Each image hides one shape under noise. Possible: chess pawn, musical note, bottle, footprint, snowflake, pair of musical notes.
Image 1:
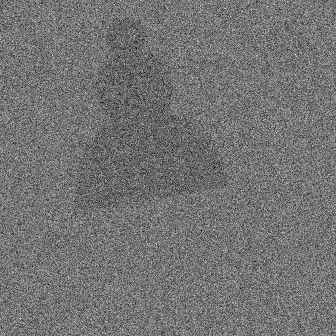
dark chess pawn
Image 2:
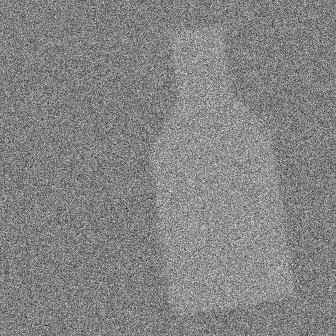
light bottle
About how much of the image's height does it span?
nearly all
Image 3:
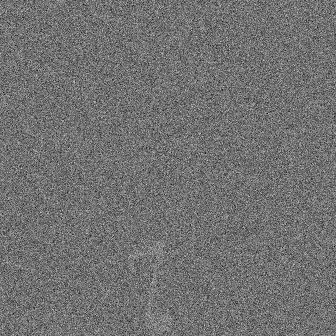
light musical note, bottom middle
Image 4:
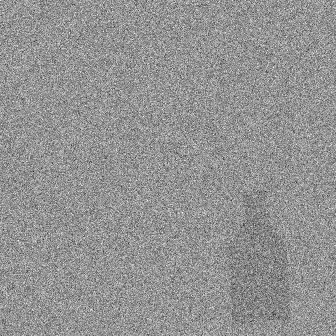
dark bottle, bottom right
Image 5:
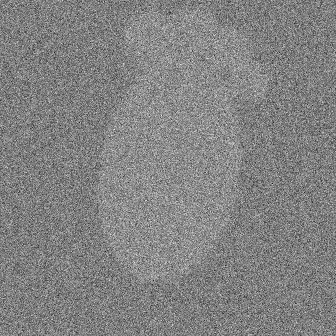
light footprint
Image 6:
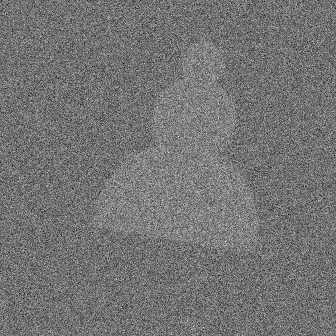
light chess pawn
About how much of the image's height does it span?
two thirds
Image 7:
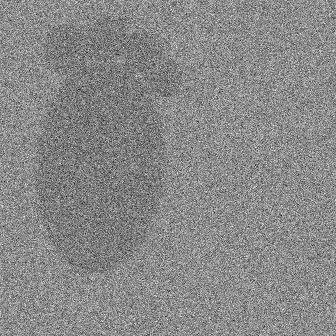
dark footprint
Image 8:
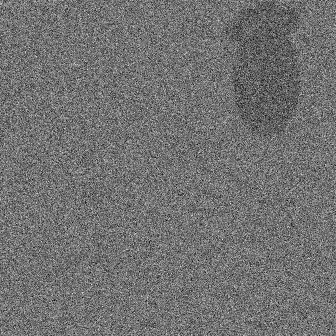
dark footprint, top right
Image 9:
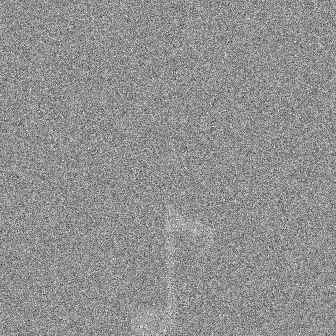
light musical note, bottom middle
